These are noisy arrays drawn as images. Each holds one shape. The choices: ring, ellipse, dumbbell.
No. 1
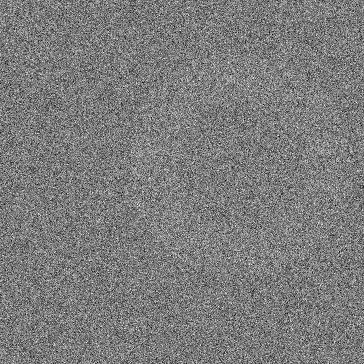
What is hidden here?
light ring
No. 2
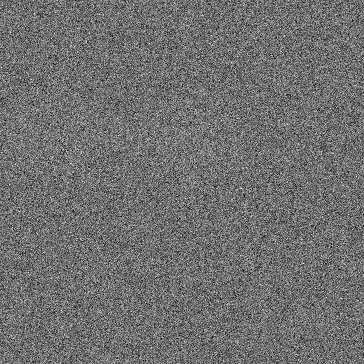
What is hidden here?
light dumbbell
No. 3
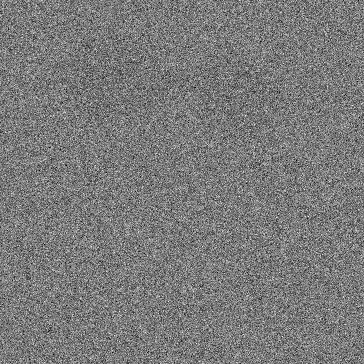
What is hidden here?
dark dumbbell
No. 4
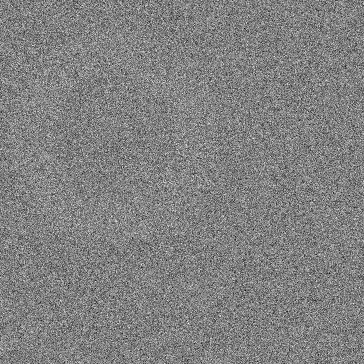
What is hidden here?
light ring
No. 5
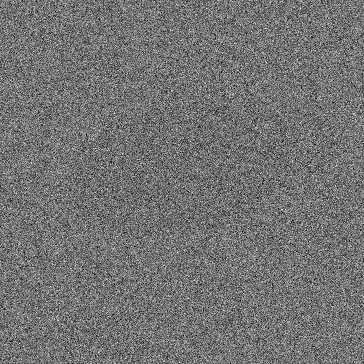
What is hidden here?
dark ellipse
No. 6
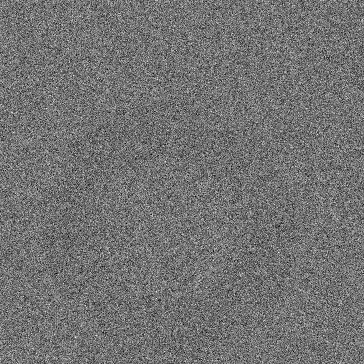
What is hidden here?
dark ring
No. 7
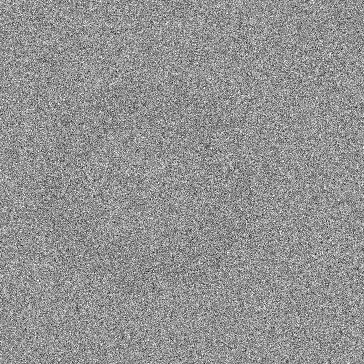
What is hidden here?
dark ring
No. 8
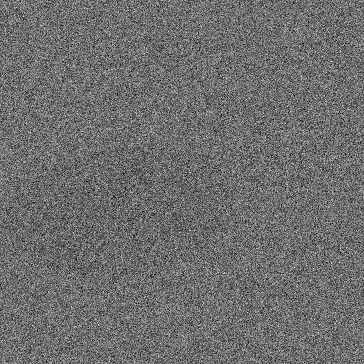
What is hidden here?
dark ellipse
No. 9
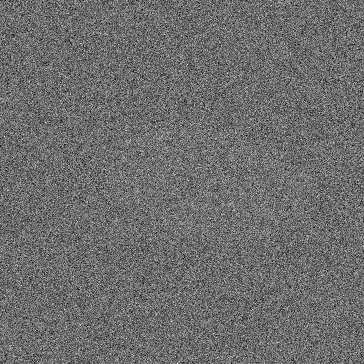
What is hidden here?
light ellipse
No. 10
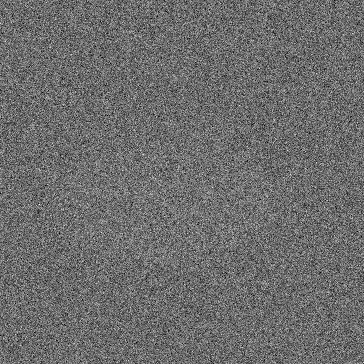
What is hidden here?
light ellipse
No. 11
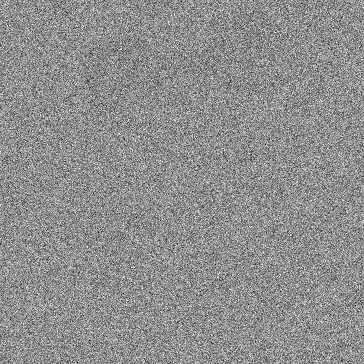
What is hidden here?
dark dumbbell
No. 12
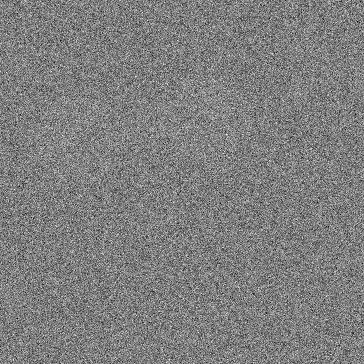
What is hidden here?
light dumbbell
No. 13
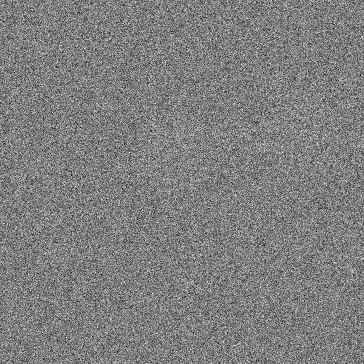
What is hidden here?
light dumbbell
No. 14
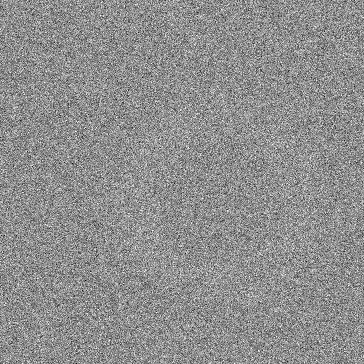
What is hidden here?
light ring
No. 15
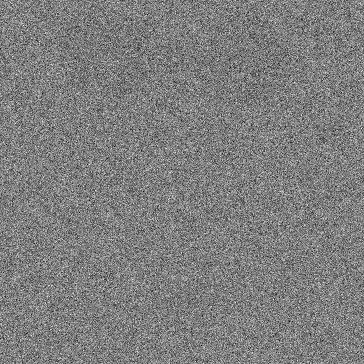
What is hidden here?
dark dumbbell
